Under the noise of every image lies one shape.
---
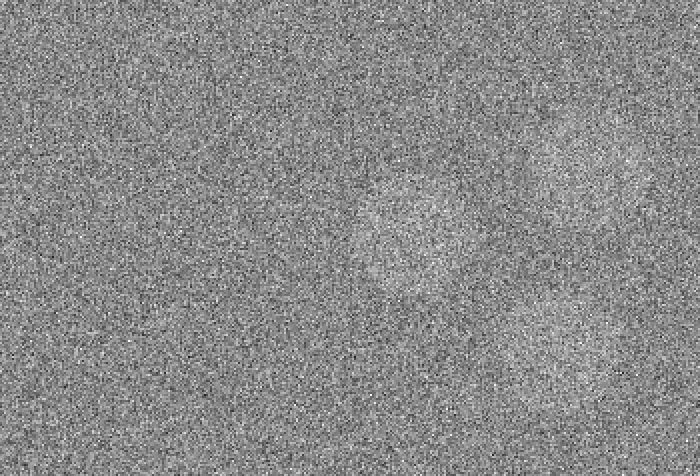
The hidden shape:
three dots
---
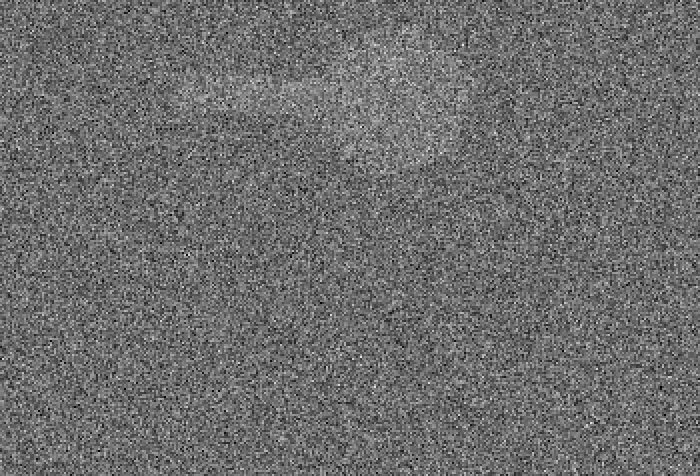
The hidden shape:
lollipop
